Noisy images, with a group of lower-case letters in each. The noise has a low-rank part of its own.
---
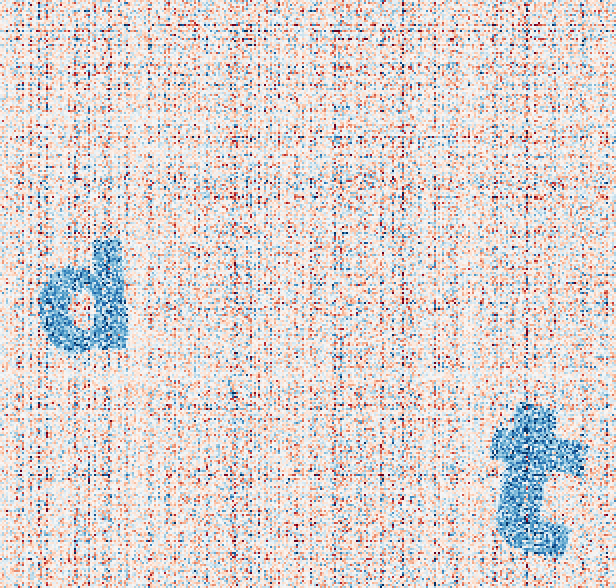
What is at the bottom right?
t
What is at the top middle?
nothing
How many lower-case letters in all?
2
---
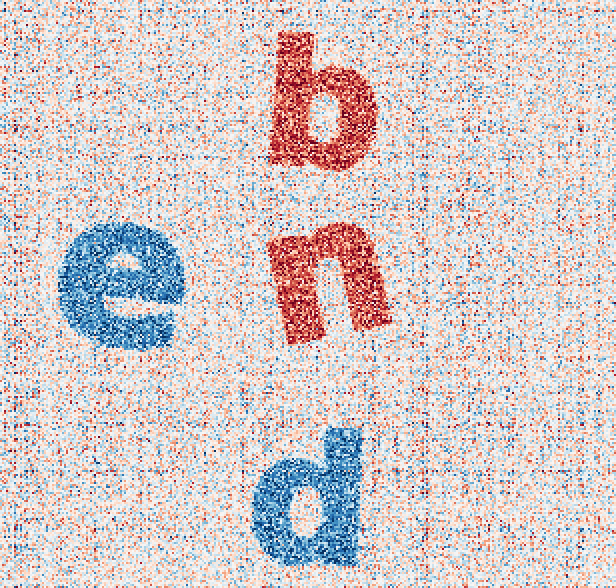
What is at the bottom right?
nothing
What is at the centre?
n
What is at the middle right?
nothing
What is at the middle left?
e
